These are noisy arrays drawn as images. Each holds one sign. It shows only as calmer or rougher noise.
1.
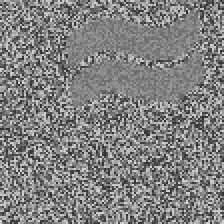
approximately sign
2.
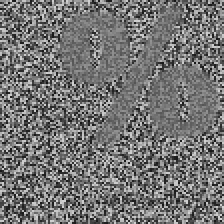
percent sign
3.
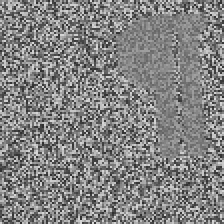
pilcrow
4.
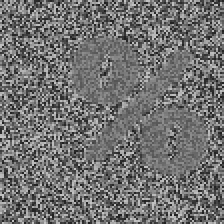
percent sign
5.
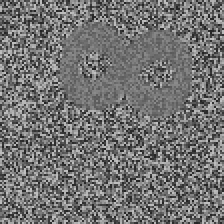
infinity sign
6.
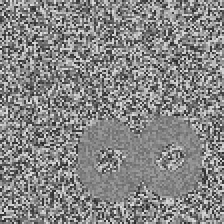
infinity sign
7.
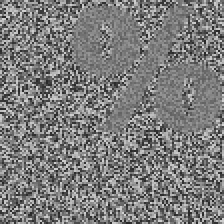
percent sign
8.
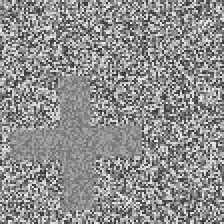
plus sign
